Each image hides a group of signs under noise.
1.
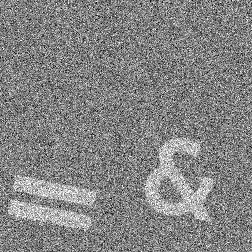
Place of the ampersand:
bottom right
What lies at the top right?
nothing
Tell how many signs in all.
2
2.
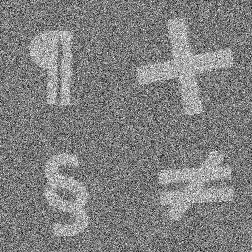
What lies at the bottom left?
section sign
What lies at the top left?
pilcrow
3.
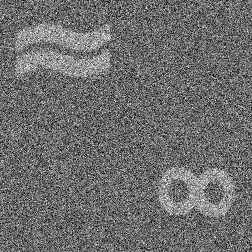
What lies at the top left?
approximately sign
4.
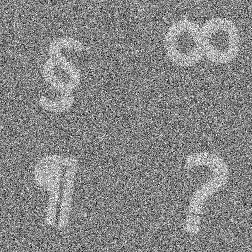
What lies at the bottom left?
pilcrow
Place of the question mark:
bottom right
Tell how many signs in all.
4
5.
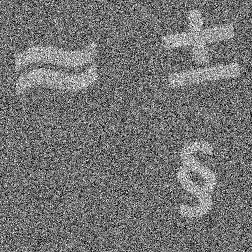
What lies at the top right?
plus-minus sign
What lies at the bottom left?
nothing
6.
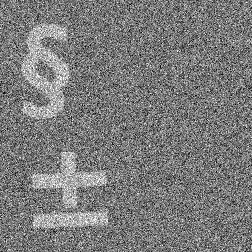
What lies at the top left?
section sign
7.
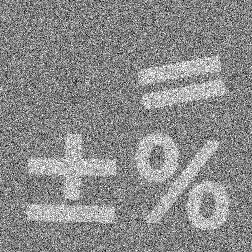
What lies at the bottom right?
percent sign
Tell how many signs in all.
3
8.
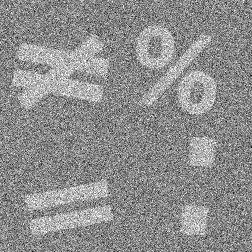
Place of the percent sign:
top right
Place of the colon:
bottom right
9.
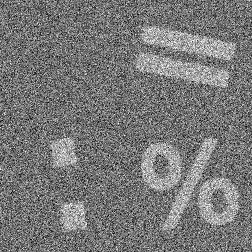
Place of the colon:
bottom left
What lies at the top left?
nothing
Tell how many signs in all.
3
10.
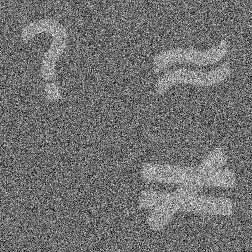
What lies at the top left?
question mark
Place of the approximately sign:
top right
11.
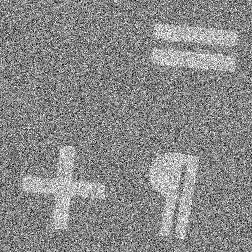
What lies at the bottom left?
plus sign
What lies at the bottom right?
pilcrow
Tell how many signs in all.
3
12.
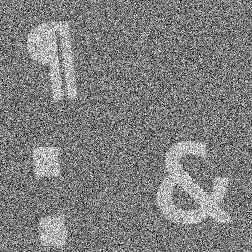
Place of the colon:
bottom left
